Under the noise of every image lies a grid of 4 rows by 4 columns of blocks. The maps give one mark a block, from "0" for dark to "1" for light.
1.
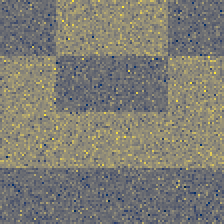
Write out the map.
0 1 1 0
1 0 0 1
1 1 1 1
0 0 0 0
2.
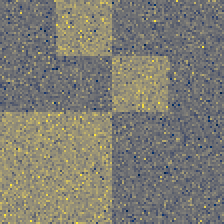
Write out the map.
0 1 0 0
0 0 1 0
1 1 0 0
1 1 0 0
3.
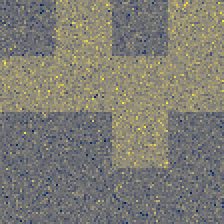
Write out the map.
0 1 0 1
1 1 1 1
0 0 1 0
0 0 0 0
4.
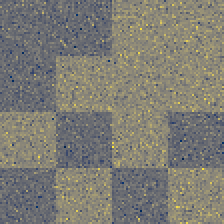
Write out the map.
0 0 1 1
0 1 1 1
1 0 1 0
0 1 0 1
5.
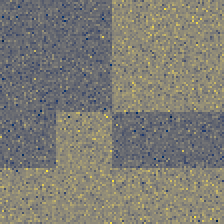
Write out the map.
0 0 1 1
0 0 1 1
0 1 0 0
1 1 1 1
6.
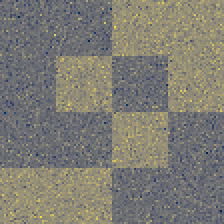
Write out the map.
0 0 1 1
0 1 0 1
0 0 1 0
1 1 0 0
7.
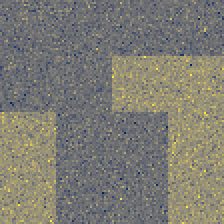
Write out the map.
0 0 0 0
0 0 1 1
1 0 0 1
1 0 0 1
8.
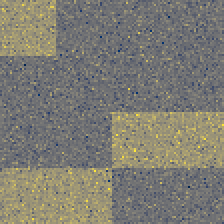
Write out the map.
1 0 0 0
0 0 0 0
0 0 1 1
1 1 0 0
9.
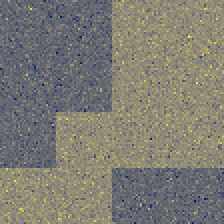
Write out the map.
0 0 1 1
0 0 1 1
0 1 1 1
1 1 0 0
